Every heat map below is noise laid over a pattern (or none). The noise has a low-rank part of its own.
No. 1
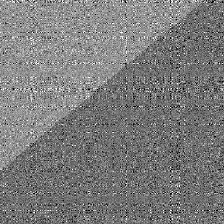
a sharp edge
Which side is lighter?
top left
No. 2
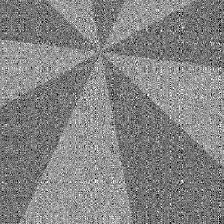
spokes from one point
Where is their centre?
top middle
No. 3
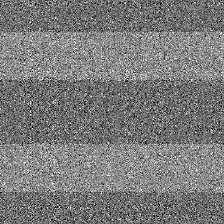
horizontal stripes
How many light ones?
2
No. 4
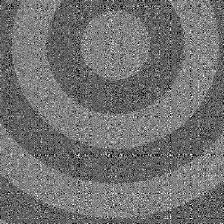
rings round one point
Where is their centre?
top middle
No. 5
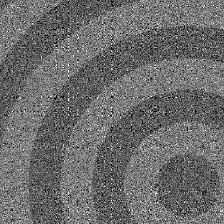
rings round one point
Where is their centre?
bottom right
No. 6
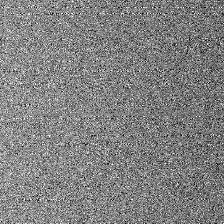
a smooth slope
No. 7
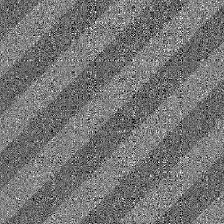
diagonal stripes
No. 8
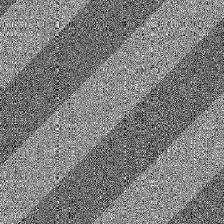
diagonal stripes
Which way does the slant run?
bottom left to top right
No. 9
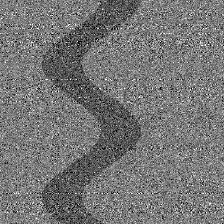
a wavy band
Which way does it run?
top to bottom
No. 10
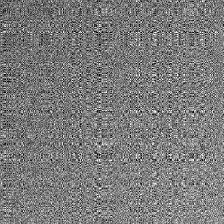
a smooth slope
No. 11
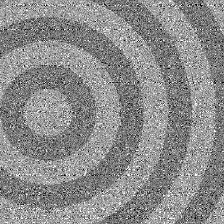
rings round one point
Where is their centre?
middle left
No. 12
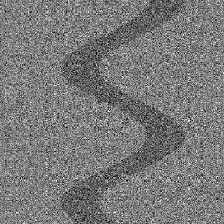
a wavy band
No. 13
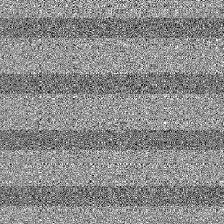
horizontal stripes
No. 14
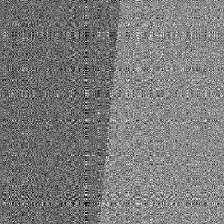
a sharp edge
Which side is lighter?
right
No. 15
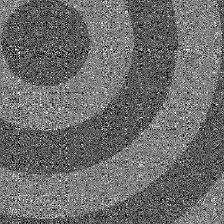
rings round one point
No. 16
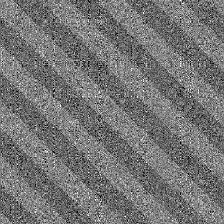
diagonal stripes
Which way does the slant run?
top left to bottom right
